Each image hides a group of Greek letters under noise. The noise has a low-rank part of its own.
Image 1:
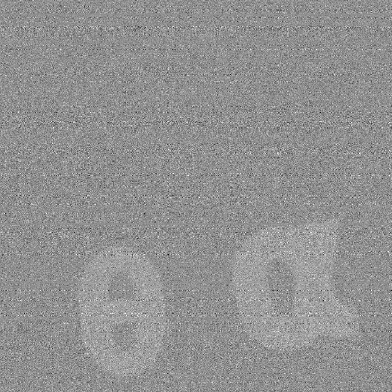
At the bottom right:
alpha
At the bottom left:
theta
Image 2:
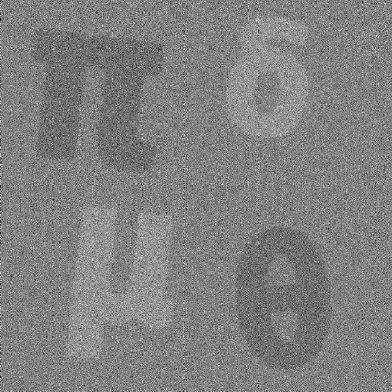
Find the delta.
top right
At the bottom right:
theta
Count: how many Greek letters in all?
4
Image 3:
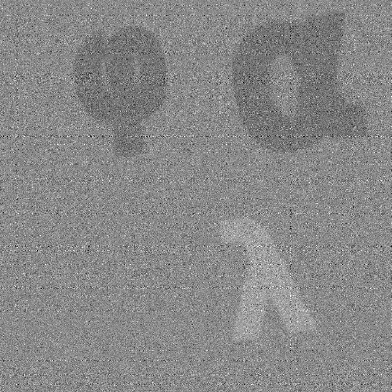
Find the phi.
top left
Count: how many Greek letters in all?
3
